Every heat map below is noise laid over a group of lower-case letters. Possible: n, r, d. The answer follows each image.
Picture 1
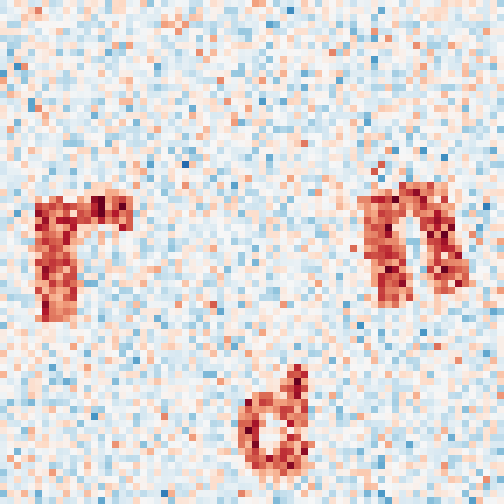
middle left: red r; middle right: red n; bottom middle: red d
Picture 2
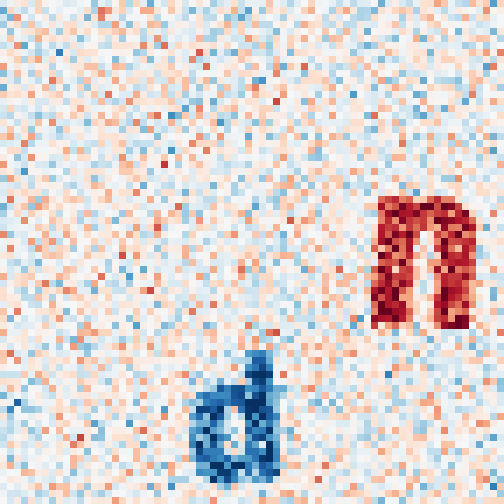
middle right: red n; bottom middle: blue d
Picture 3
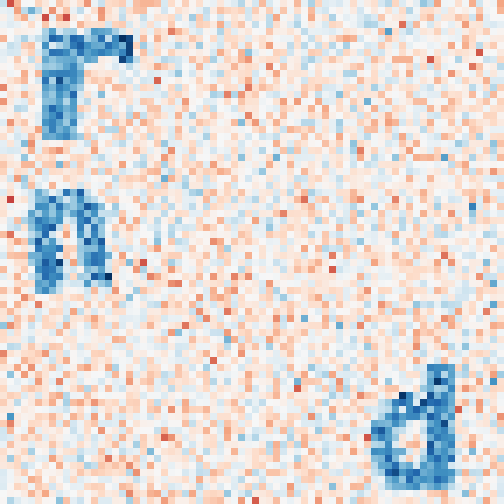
top left: blue r; middle left: blue n; bottom right: blue d
